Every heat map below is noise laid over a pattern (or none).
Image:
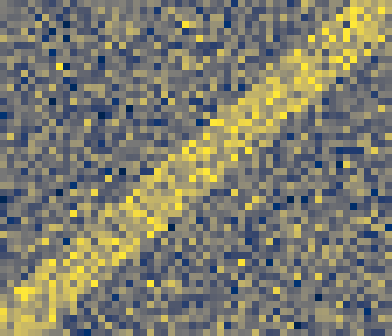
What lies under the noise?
a diagonal band
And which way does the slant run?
bottom left to top right
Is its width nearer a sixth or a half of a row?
a sixth
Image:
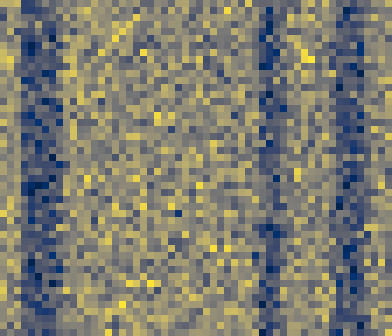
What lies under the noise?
bands of columns
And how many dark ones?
3
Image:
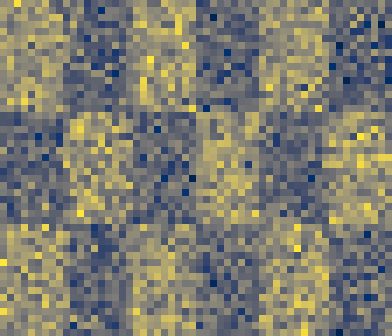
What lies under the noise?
a checkerboard
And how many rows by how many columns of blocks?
3 by 6
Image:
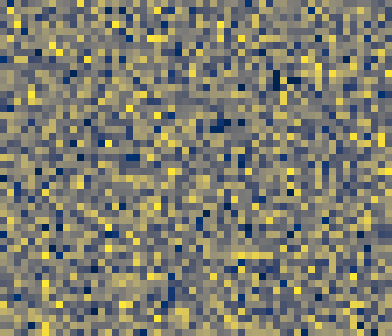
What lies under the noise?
only noise
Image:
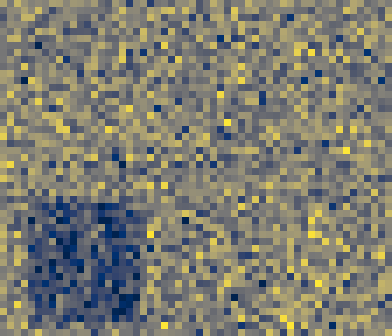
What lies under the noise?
one block
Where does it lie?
bottom left
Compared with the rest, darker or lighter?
darker
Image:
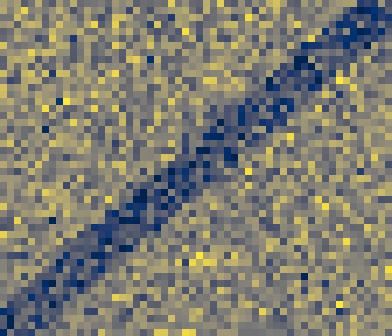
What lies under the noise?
a diagonal band
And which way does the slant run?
bottom left to top right
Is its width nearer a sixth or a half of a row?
a sixth
